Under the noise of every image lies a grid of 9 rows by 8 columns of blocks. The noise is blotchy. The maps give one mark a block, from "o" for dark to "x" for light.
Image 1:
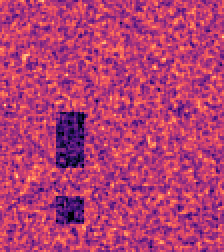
x x x x x x x x
x x x x x x x x
x x x x x x x x
x x x x x x x x
x x o x x x x x
x x o x x x x x
x x x x x x x x
x x o x x x x x
x x x x x x x x
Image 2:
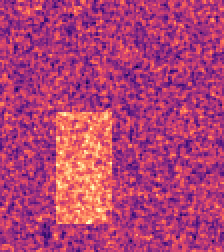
o o o o o o o o
o o o o o o o o
o o o o o o o o
o o o o o o o o
o o x x o o o o
o o x x o o o o
o o x x o o o o
o o x x o o o o
o o o o o o o o
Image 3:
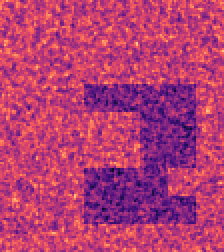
x x x x x x x x
x x x x x x x x
x x x x x x x x
x x x o o o o x
x x x x x o o x
x x x x x o o x
x x x o o o x x
x x x o o o o x
x x x x x x x x
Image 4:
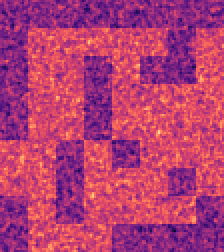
o o o o o o o o
o x x x x x o x
o x x o x o o x
o x x o x x x x
o x x o x x x x
x x o x o x x x
x x o x x x o x
o x o x x x x o
o x x x o o o o
